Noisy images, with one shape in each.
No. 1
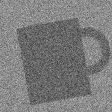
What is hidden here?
dark cup
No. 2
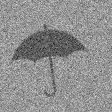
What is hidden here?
dark umbrella
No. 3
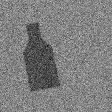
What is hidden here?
dark bottle
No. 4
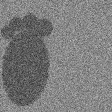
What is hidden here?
dark footprint
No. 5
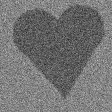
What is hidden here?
dark heart
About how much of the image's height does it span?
nearly all
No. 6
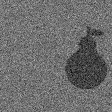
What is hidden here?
dark pear
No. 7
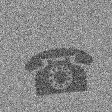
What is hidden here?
dark telephone
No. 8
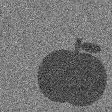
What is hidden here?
dark apple
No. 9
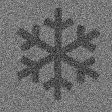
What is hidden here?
dark snowflake
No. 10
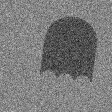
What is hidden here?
dark ghost
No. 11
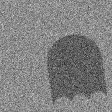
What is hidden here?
dark ghost
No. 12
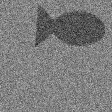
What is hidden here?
dark fish
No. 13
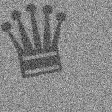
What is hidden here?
dark chess queen
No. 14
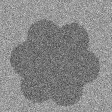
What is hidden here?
dark flower
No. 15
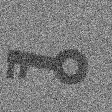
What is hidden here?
dark key
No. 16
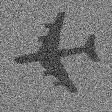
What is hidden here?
dark airplane
